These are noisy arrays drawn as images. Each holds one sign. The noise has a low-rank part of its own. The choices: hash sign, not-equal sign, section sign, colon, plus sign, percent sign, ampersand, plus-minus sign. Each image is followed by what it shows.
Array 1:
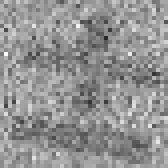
plus-minus sign
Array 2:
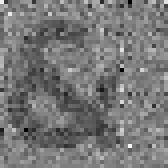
ampersand
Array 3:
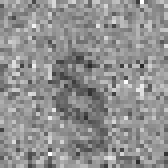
section sign
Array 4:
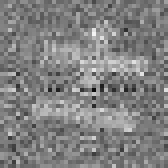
plus-minus sign
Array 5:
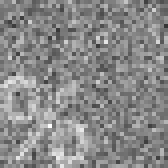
percent sign
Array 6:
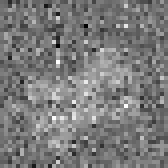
not-equal sign
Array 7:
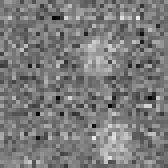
colon
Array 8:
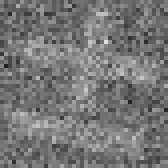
plus-minus sign
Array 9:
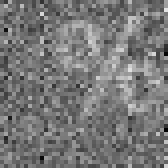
percent sign
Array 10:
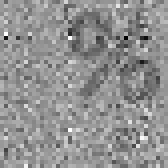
percent sign
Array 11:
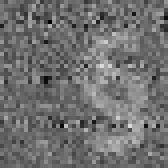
section sign
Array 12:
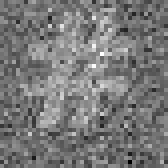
hash sign
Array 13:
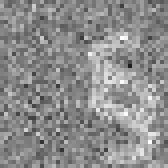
section sign
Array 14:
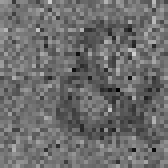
ampersand
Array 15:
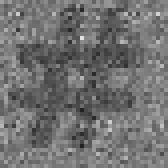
hash sign
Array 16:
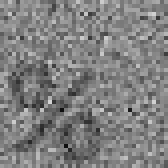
percent sign
